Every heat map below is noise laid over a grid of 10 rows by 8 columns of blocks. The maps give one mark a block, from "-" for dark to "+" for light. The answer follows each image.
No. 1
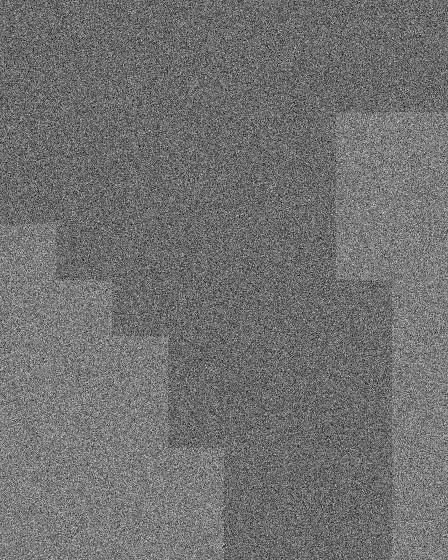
- - - - - - - -
- - - - - - - -
- - - - - - + +
- - - - - - + +
+ - - - - - + +
+ + - - - - - +
+ + + - - - - +
+ + + - - - - +
+ + + + - - - +
+ + + + - - - +
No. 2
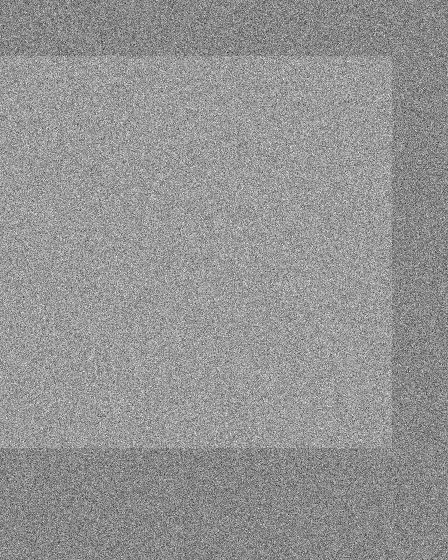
- - - - - - - -
+ + + + + + + -
+ + + + + + + -
+ + + + + + + -
+ + + + + + + -
+ + + + + + + -
+ + + + + + + -
+ + + + + + + -
- - - - - - - -
- - - - - - - -
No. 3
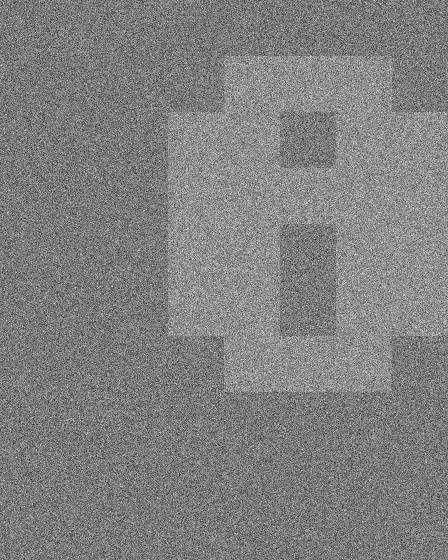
- - - - - - - -
- - - - + + + -
- - - + + - + +
- - - + + + + +
- - - + + - + +
- - - + + - + +
- - - - + + + -
- - - - - - - -
- - - - - - - -
- - - - - - - -
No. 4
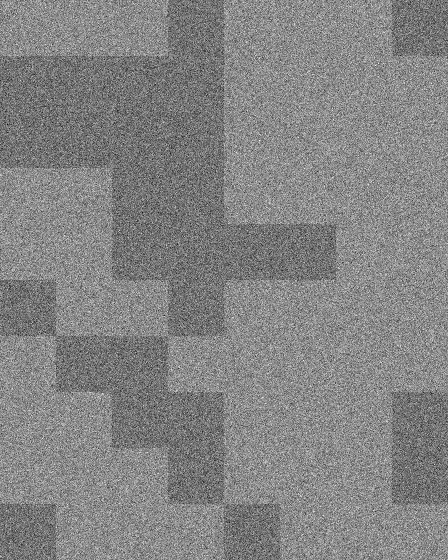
+ + + - + + + -
- - - - + + + +
- - - - + + + +
+ + - - + + + +
+ + - - - - + +
- + + - + + + +
+ - - + + + + +
+ + - - + + + -
+ + + - + + + -
- + + + - + + +
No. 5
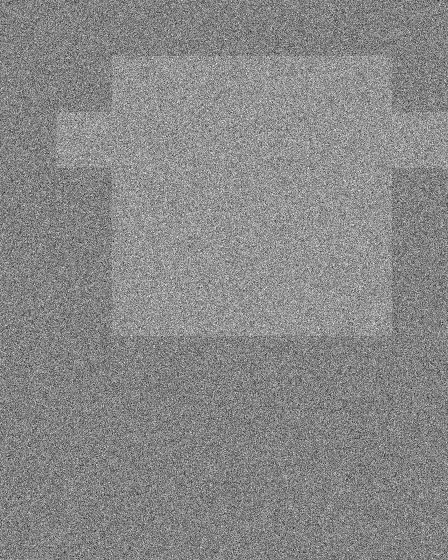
- - - - - - - -
- - + + + + + -
- + + + + + + +
- - + + + + + -
- - + + + + + -
- - + + + + + -
- - - - - - - -
- - - - - - - -
- - - - - - - -
- - - - - - - -
